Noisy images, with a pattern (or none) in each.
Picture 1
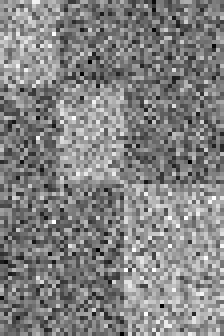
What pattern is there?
blocks along the diagonal
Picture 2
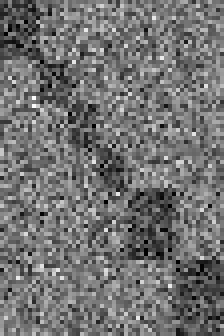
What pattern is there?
blocks along the diagonal
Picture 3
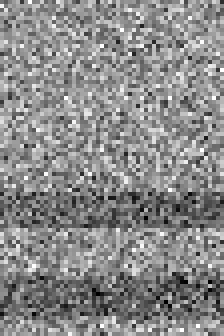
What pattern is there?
bands of rows
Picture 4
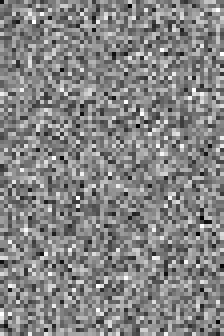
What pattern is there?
only noise
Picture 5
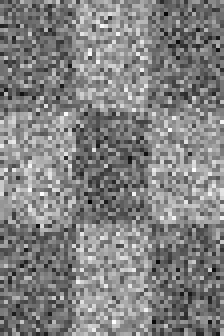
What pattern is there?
a checkerboard
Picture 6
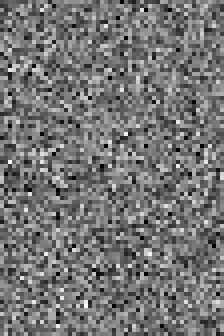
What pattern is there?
only noise
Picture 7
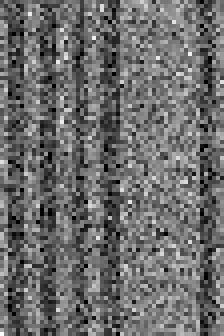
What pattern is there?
bands of columns
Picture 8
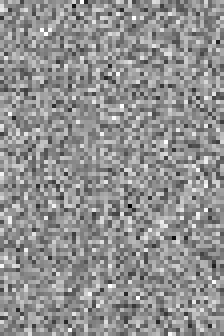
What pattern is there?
only noise
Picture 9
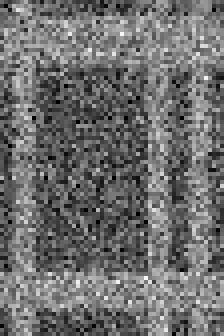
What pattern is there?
bands of rows crossing bands of columns
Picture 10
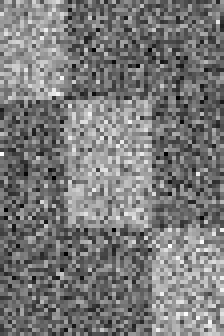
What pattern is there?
blocks along the diagonal
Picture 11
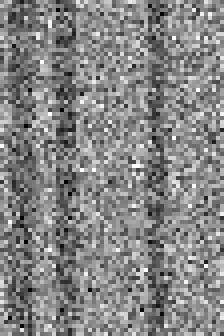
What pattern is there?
bands of columns
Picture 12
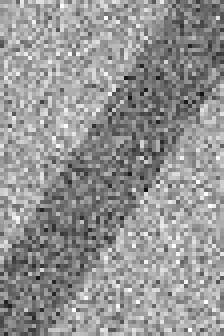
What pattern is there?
a diagonal band
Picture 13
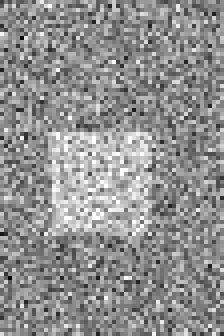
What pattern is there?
one block
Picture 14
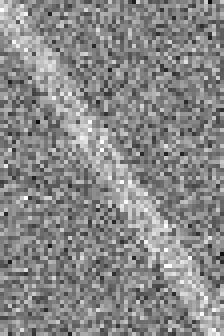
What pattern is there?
a diagonal band
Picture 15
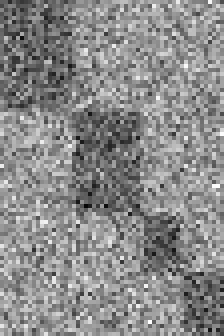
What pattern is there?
blocks along the diagonal
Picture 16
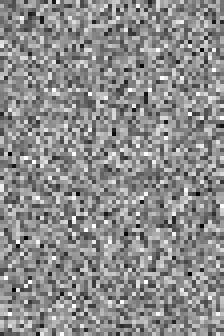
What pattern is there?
only noise
